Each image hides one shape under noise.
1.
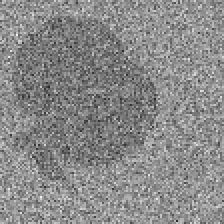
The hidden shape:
apple
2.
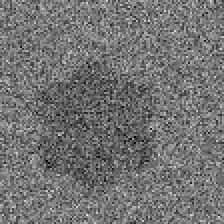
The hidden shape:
flower
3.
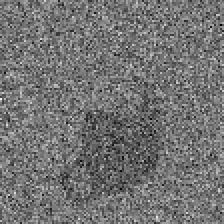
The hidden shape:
teapot
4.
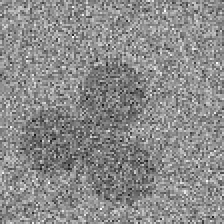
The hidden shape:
club
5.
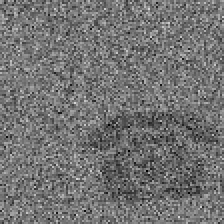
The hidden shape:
telephone
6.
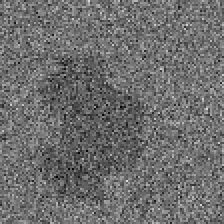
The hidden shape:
car
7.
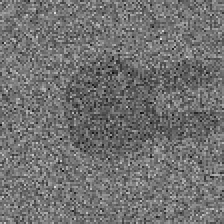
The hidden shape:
rabbit's head
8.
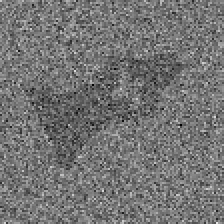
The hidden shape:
chess bishop
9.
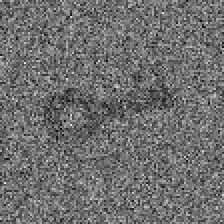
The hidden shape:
key
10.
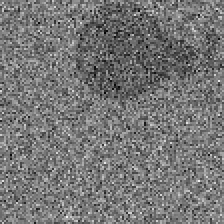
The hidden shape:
pear
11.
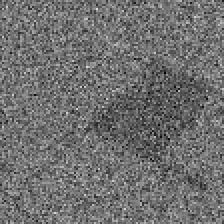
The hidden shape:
flag
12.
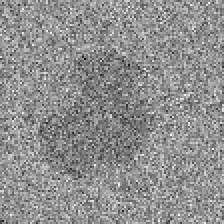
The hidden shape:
car
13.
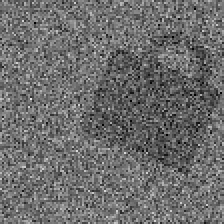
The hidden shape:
cup
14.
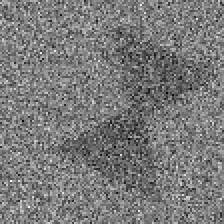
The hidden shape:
bow tie
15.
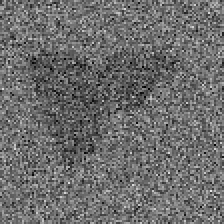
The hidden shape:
chess pawn
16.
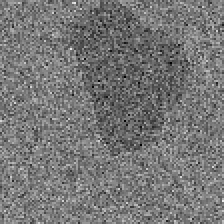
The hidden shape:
cloud
